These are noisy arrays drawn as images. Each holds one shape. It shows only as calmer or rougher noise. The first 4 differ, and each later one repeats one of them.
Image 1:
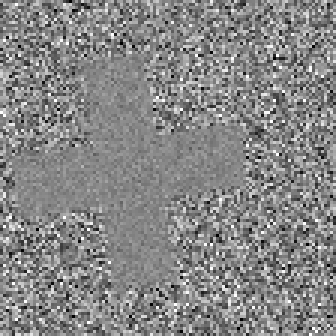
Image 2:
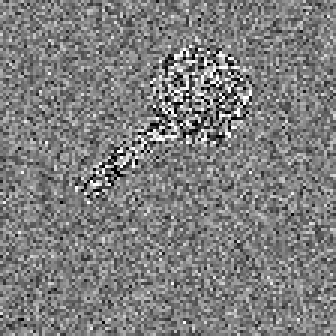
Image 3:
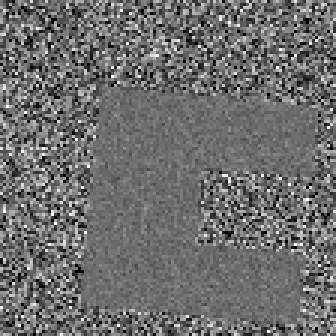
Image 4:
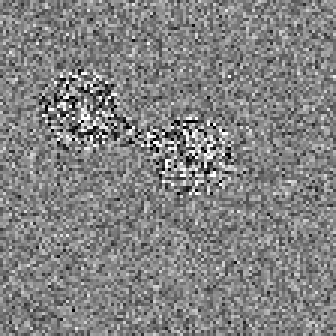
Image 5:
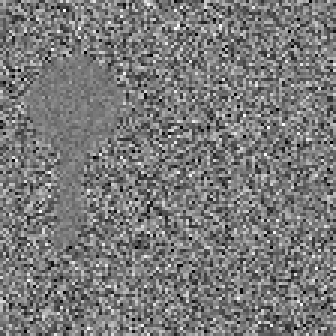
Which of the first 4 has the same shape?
2
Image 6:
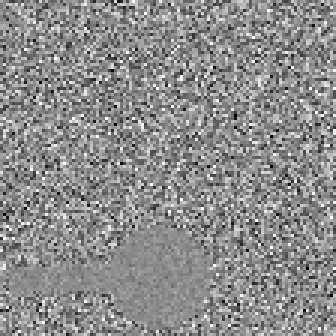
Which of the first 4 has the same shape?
2
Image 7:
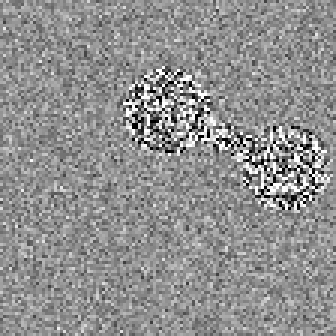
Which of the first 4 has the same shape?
4
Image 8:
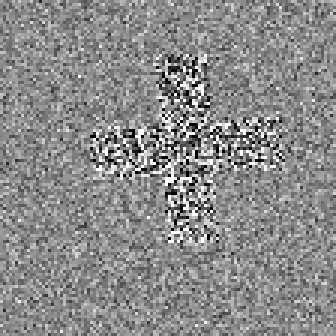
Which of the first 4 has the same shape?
1
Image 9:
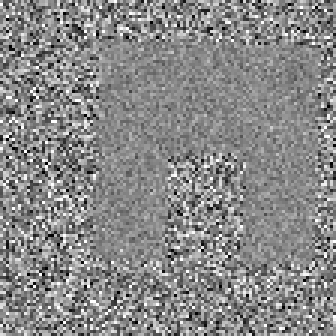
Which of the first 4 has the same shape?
3
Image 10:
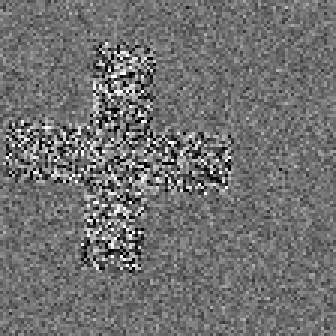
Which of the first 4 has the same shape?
1
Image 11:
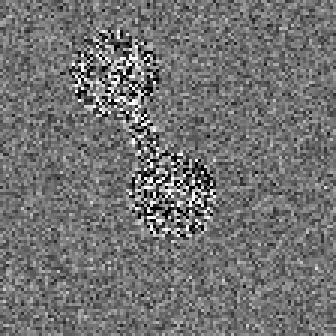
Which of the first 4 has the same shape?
4
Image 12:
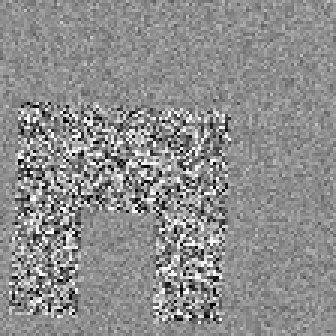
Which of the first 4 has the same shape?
3
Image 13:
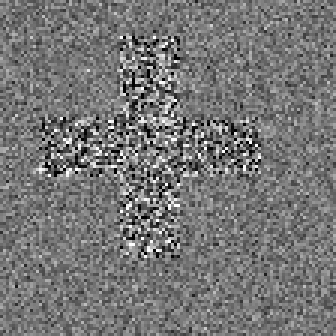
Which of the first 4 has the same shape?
1
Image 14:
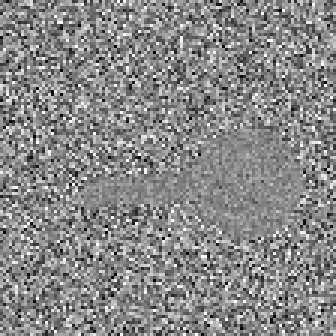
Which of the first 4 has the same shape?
2
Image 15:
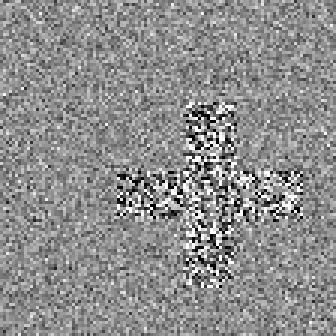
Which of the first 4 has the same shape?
1
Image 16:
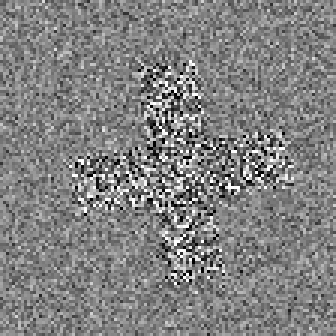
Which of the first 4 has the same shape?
1
